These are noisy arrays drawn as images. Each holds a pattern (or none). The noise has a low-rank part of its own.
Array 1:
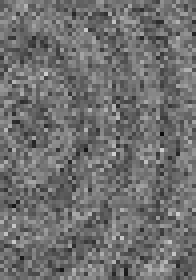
rings round one point
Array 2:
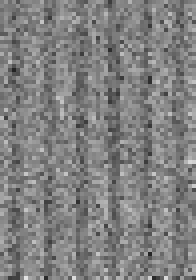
vertical stripes
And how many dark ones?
6
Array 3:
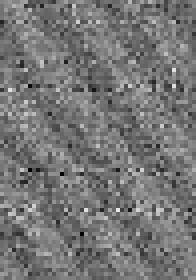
diagonal stripes
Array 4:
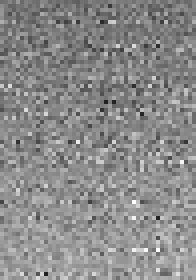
a smooth slope
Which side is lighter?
bottom
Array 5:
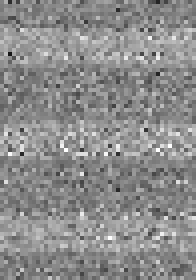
horizontal stripes
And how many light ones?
3
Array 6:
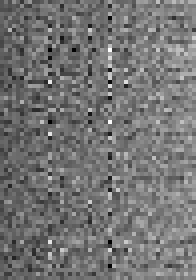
a smooth slope
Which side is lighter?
right
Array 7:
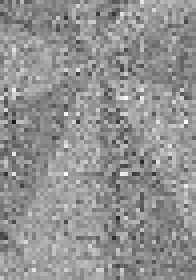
spokes from one point
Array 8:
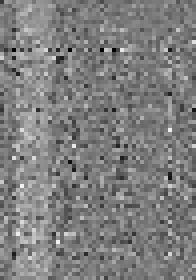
one vertical stripe
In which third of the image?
left
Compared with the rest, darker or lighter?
lighter
